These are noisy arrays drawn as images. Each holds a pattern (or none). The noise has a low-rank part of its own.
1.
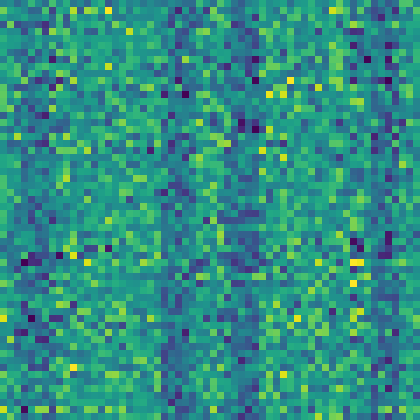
bands of columns
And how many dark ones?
4
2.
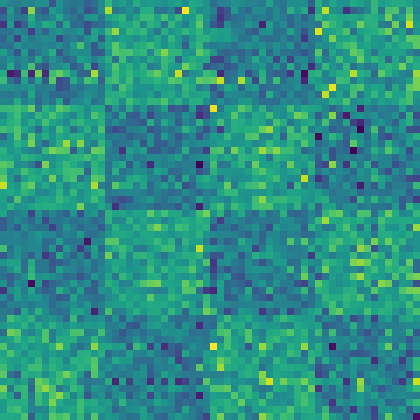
a checkerboard
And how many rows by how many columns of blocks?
4 by 4
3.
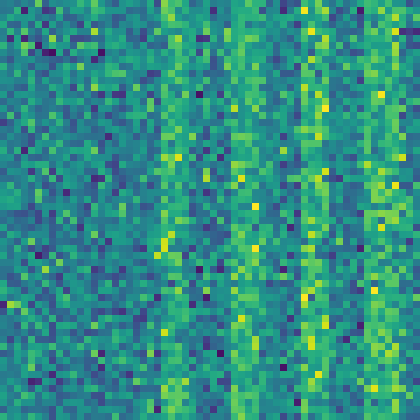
bands of columns
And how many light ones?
4
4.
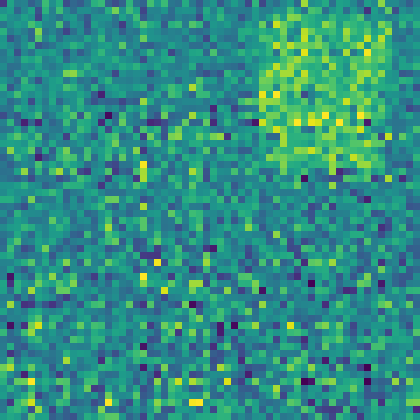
one block
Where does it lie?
top right
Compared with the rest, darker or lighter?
lighter
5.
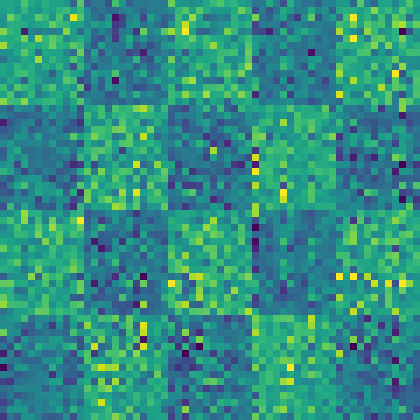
a checkerboard
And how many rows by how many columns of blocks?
4 by 5
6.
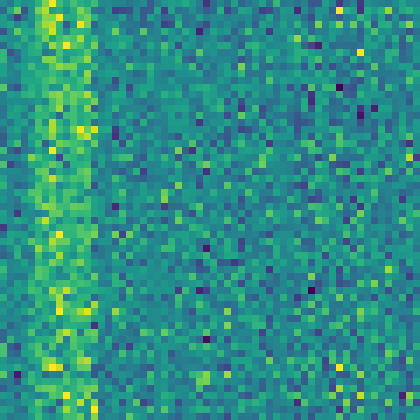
one band of columns
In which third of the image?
left
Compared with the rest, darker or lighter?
lighter
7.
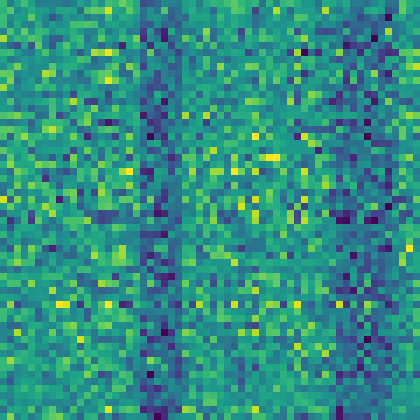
bands of columns
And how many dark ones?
2
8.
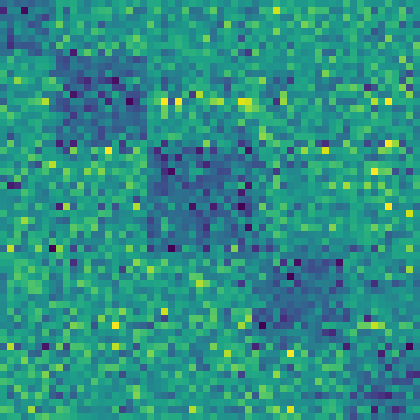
blocks along the diagonal
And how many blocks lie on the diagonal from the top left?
5
